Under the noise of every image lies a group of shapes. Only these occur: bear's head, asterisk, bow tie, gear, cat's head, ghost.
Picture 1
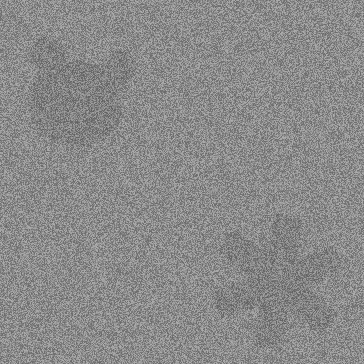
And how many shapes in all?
2
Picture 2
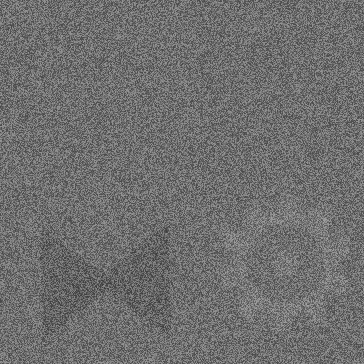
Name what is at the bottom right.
gear
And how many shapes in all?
2
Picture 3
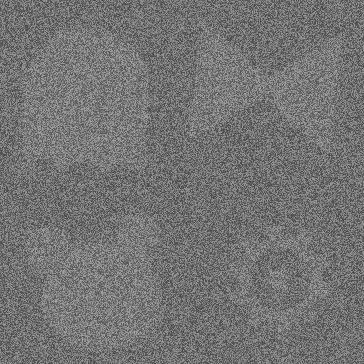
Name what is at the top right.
bow tie
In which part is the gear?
bottom right
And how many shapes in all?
4
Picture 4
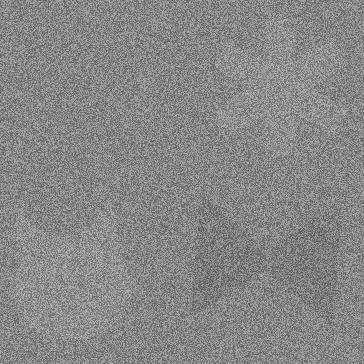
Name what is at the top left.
nothing
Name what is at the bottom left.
cat's head
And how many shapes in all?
3
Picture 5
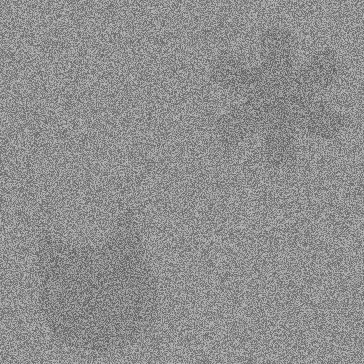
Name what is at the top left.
nothing
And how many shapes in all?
2
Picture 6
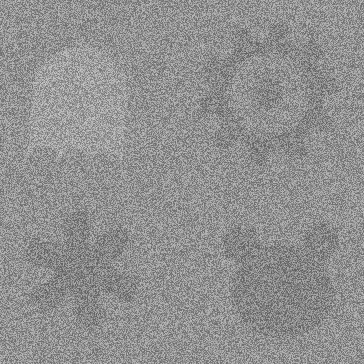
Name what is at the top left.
ghost
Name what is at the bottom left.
asterisk
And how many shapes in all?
4
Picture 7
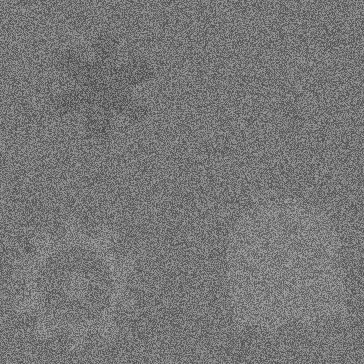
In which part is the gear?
bottom left
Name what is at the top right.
nothing
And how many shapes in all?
3
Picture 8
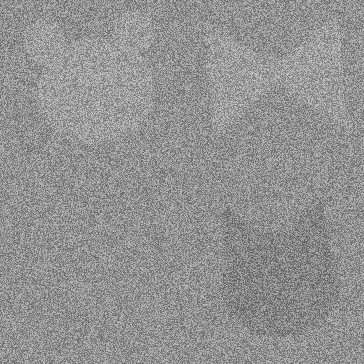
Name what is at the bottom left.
nothing
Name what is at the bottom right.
cat's head
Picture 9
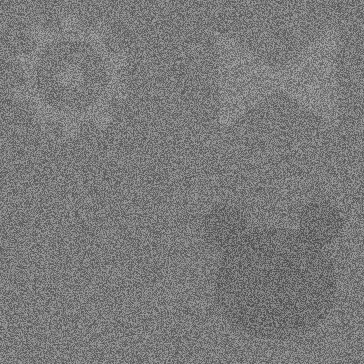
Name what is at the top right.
bow tie
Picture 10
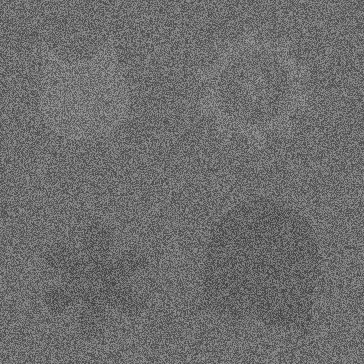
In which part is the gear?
top right
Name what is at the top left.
cat's head
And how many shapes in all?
4
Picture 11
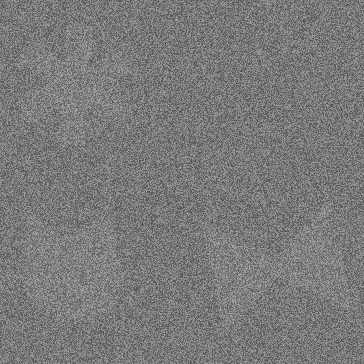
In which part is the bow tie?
bottom right
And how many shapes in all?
3
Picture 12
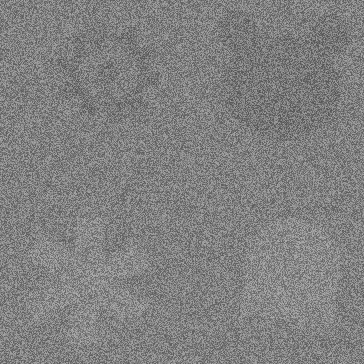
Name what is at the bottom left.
asterisk
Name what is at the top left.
gear
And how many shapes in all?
4
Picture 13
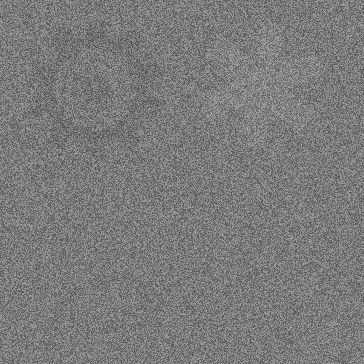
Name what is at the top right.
asterisk
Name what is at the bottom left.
nothing
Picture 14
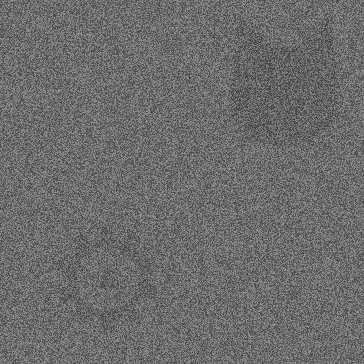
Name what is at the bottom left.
gear
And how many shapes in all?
2
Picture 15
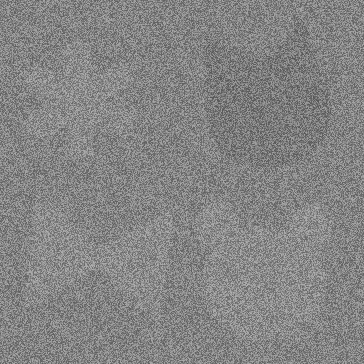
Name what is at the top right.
cat's head
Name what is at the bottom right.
bear's head
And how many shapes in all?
4
